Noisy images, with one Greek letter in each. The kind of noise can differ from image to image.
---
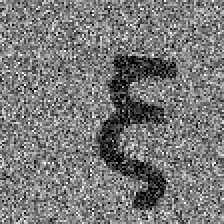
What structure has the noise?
low rank plus noise
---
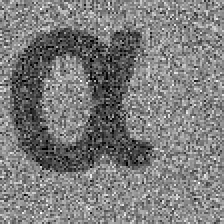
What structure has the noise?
low rank plus noise
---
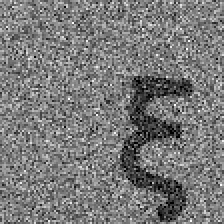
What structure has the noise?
independent entries
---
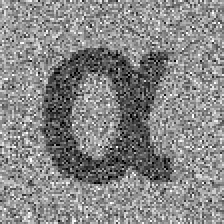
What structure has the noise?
low rank plus noise
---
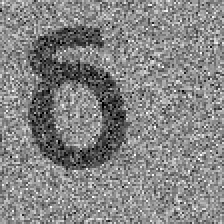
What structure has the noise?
independent entries
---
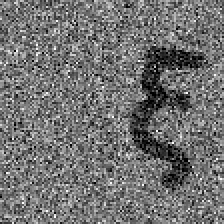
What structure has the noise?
low rank plus noise
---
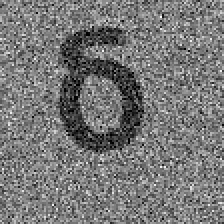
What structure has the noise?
independent entries
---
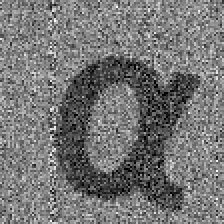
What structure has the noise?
columns of uneven size
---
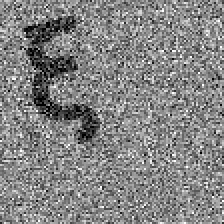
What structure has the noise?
low rank plus noise
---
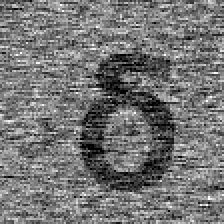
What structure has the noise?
streaked along the rows
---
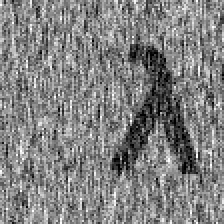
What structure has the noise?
streaked along the columns
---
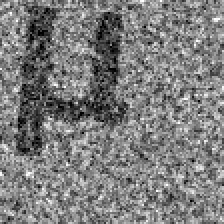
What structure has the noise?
blotchy
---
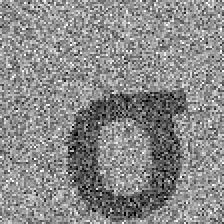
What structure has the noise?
low rank plus noise
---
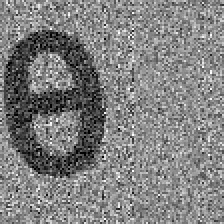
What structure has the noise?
columns of uneven size
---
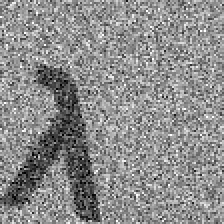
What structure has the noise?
independent entries
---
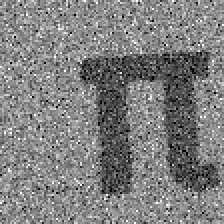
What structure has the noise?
heavy tails
